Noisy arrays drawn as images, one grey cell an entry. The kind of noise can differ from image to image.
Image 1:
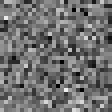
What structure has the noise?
independent entries
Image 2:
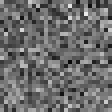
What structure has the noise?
low rank plus noise
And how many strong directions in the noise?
five to eight
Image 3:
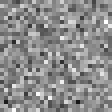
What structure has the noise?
independent entries
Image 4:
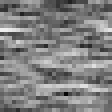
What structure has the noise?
streaked along the rows
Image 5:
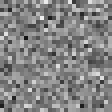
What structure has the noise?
independent entries
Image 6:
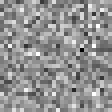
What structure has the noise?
independent entries
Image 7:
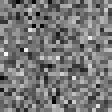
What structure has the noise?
independent entries
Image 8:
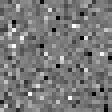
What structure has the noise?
heavy tails
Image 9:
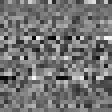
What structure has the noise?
rows of uneven size
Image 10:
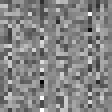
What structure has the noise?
columns of uneven size
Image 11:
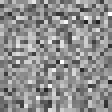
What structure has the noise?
low rank plus noise
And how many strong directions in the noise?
five to eight
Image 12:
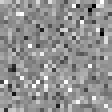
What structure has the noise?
heavy tails
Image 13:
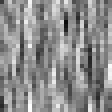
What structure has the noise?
streaked along the columns
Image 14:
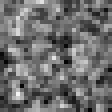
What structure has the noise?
blotchy
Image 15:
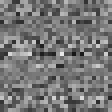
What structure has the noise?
rows of uneven size
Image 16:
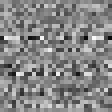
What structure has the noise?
rows of uneven size
